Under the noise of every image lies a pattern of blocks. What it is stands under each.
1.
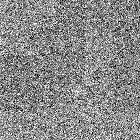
no symmetry
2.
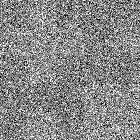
mirrored about the diagonal from the top left
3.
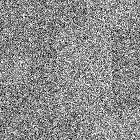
top and bottom mirror each other
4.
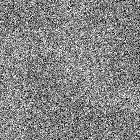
no symmetry
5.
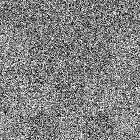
left and right mirror each other
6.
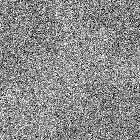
mirrored about the diagonal from the bottom left
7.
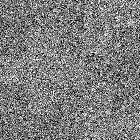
top and bottom mirror each other
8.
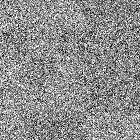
no symmetry
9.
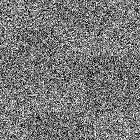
the same after a half turn
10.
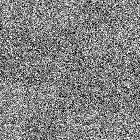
the same after a half turn
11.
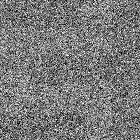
top and bottom mirror each other
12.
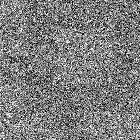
mirrored about the diagonal from the bottom left
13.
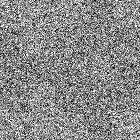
top and bottom mirror each other
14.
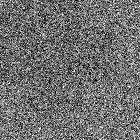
mirrored about the diagonal from the top left
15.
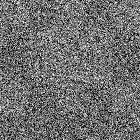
left and right mirror each other
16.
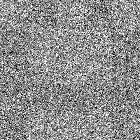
left and right mirror each other
